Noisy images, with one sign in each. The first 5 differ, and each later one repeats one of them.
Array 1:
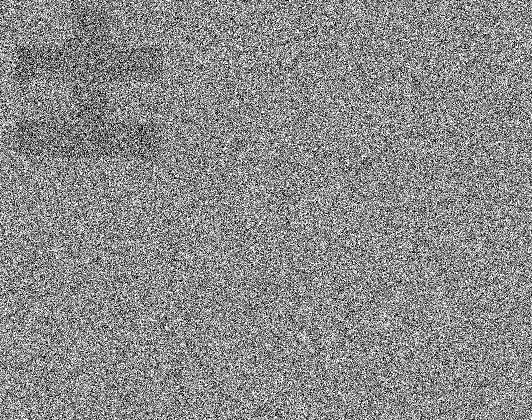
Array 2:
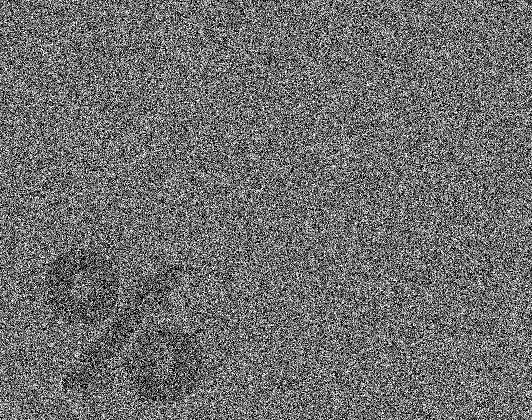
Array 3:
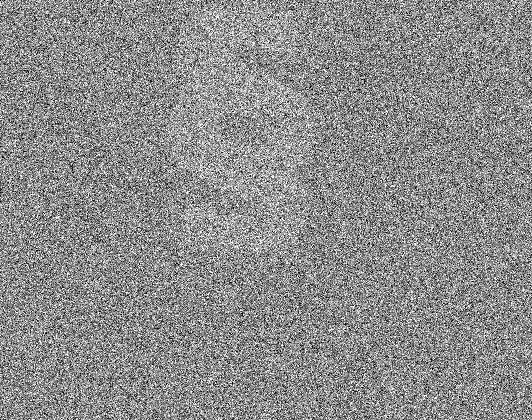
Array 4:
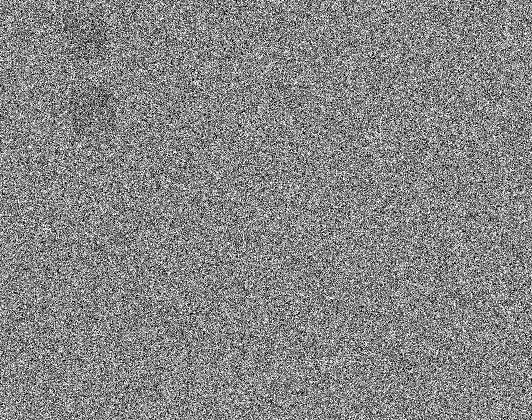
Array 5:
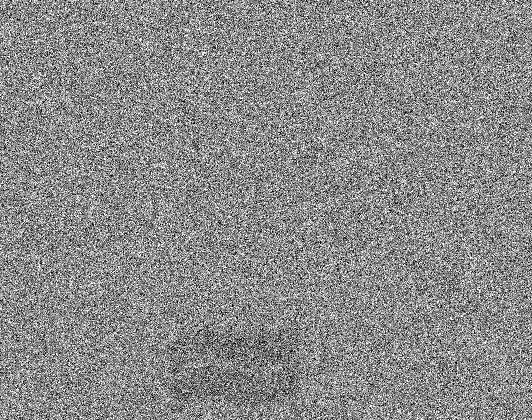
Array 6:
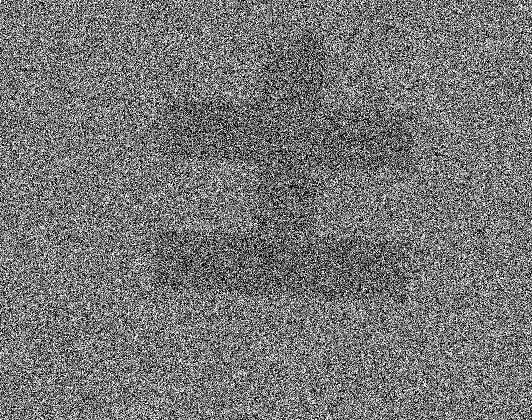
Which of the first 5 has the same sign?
1
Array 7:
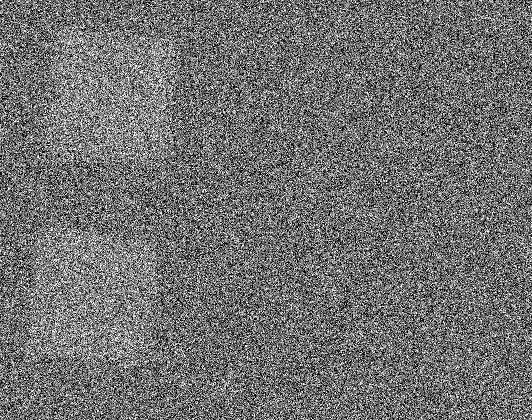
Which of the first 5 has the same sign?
4
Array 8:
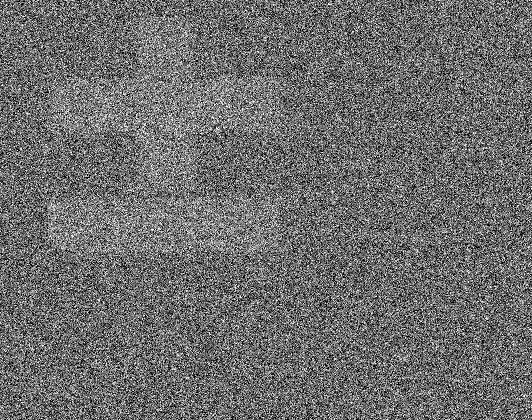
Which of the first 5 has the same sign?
1
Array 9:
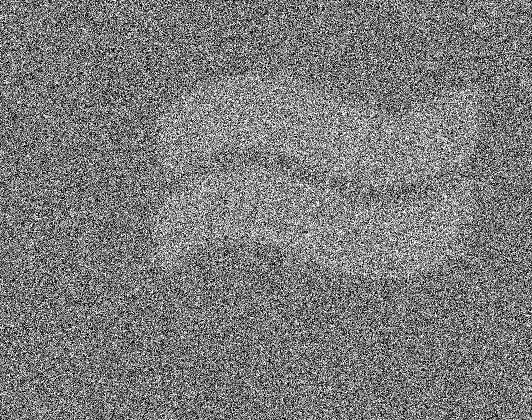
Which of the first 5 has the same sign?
5
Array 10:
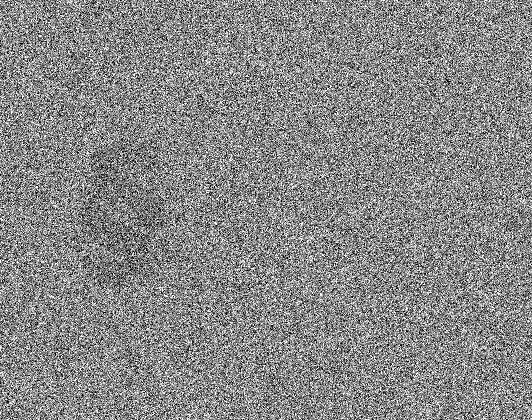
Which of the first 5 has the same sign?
3
